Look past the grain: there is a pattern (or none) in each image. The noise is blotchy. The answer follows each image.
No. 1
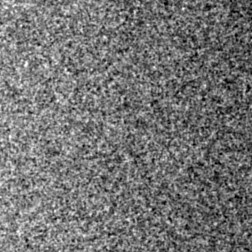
a smooth slope
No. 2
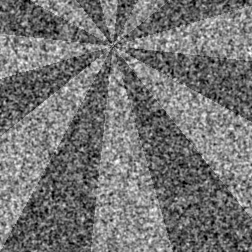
spokes from one point
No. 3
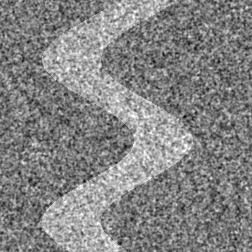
a wavy band
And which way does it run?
top to bottom
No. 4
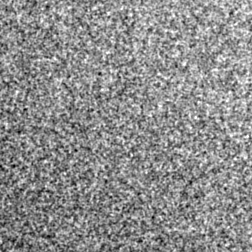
a smooth slope
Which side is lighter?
top right
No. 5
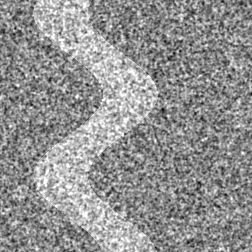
a wavy band
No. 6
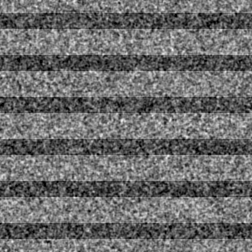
horizontal stripes
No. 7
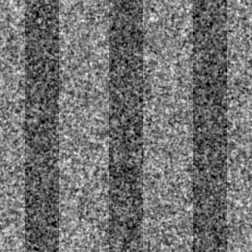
vertical stripes
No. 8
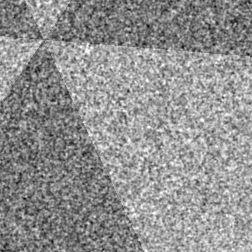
spokes from one point
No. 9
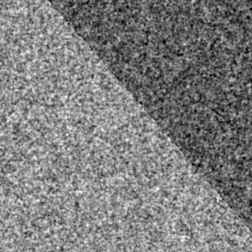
a sharp edge
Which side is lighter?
bottom left
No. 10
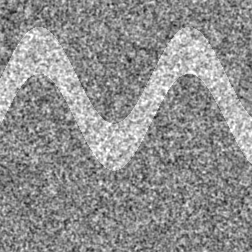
a wavy band
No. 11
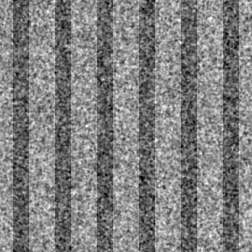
vertical stripes
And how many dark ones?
6
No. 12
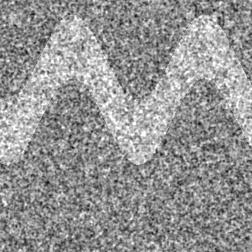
a wavy band
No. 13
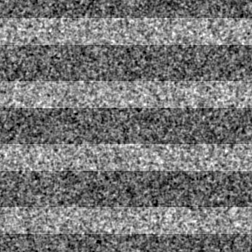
horizontal stripes
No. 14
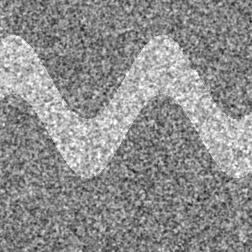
a wavy band
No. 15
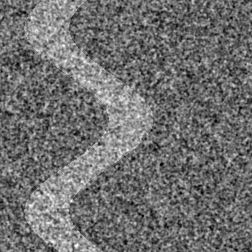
a wavy band
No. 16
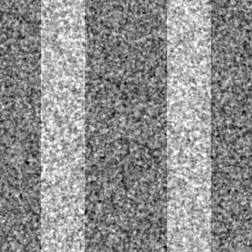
vertical stripes
